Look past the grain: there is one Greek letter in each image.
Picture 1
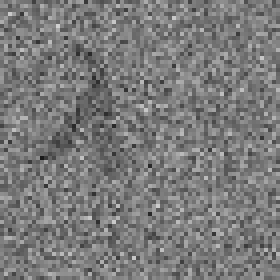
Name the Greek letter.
lambda
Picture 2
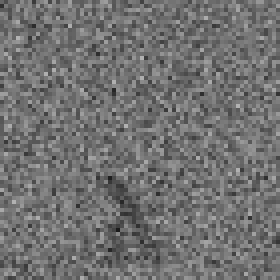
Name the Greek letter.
lambda
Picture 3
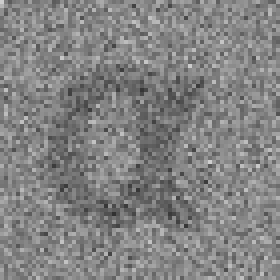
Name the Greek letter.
alpha
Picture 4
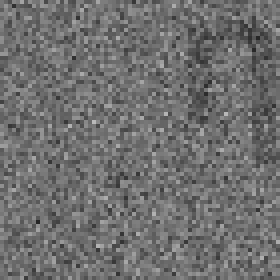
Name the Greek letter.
eta
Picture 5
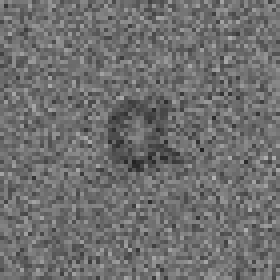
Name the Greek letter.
alpha
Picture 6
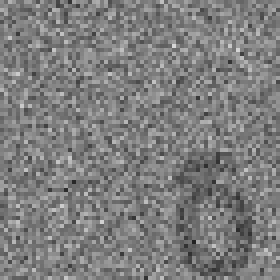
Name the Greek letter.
delta
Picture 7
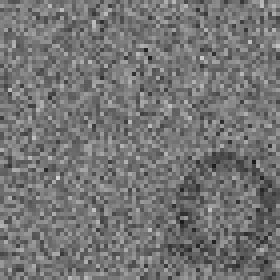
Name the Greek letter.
omega
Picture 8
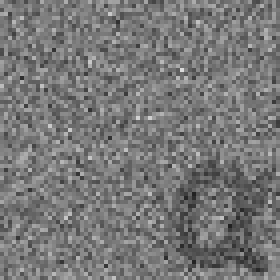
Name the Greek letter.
alpha
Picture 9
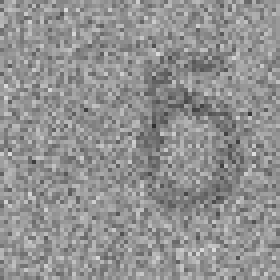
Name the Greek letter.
delta
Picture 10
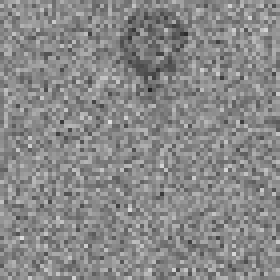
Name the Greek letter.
phi
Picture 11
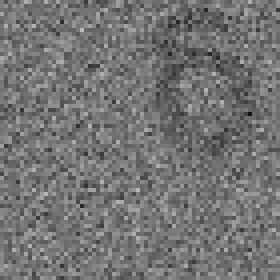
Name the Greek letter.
delta
